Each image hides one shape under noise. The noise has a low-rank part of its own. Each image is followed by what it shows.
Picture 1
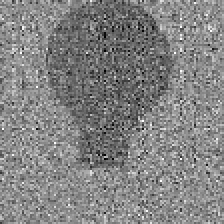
light bulb
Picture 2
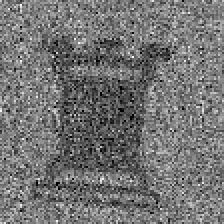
chess rook
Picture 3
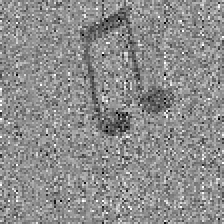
pair of musical notes
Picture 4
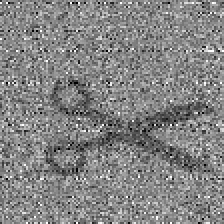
pair of scissors
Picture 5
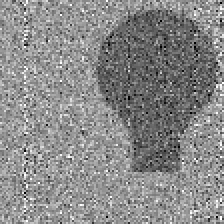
light bulb
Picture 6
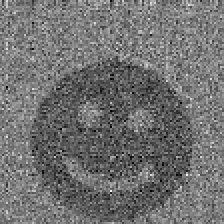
smiling face
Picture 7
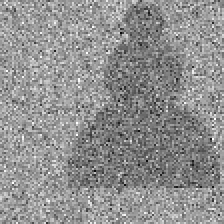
chess pawn
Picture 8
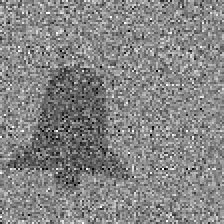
bell
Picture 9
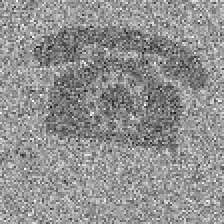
telephone
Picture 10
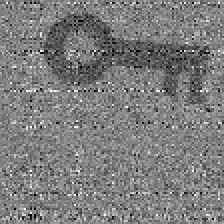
key
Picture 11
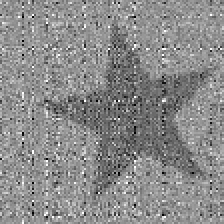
star
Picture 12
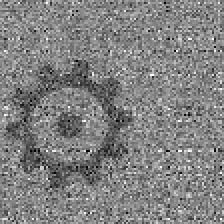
gear
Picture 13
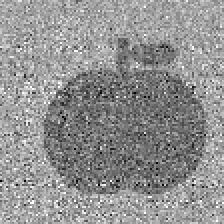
apple
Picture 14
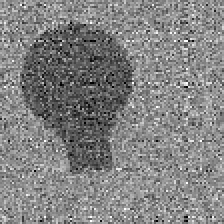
light bulb
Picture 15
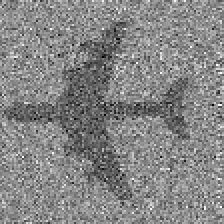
airplane
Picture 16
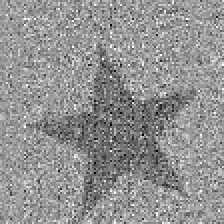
star
